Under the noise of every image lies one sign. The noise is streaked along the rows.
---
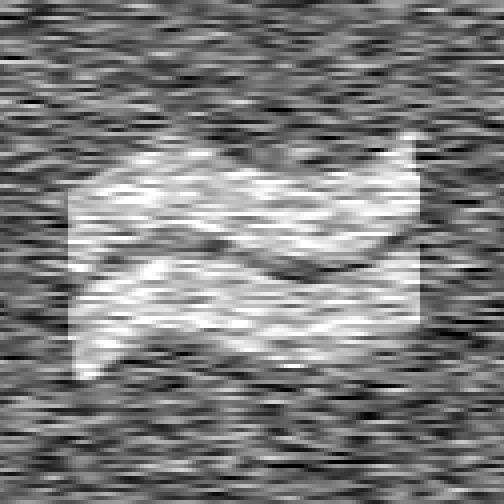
approximately sign
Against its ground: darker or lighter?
lighter
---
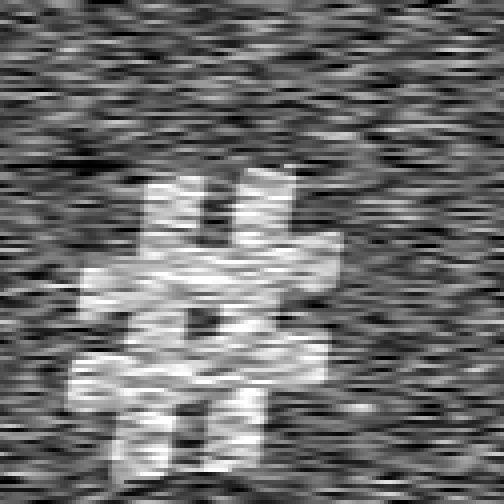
hash sign
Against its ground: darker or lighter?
lighter
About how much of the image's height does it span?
two thirds
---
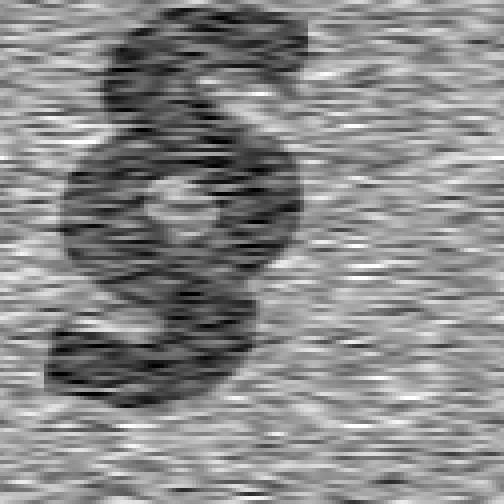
section sign
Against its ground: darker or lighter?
darker
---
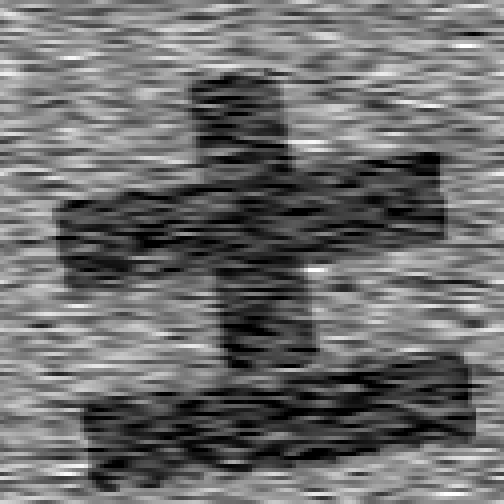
plus-minus sign
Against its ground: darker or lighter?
darker
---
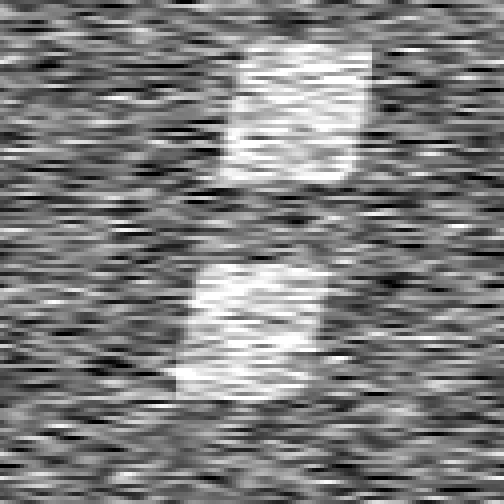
colon
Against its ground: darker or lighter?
lighter
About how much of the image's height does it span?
two thirds
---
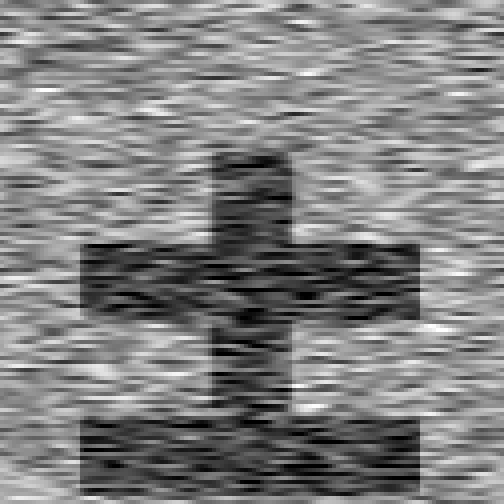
plus-minus sign
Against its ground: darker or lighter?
darker
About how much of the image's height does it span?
two thirds
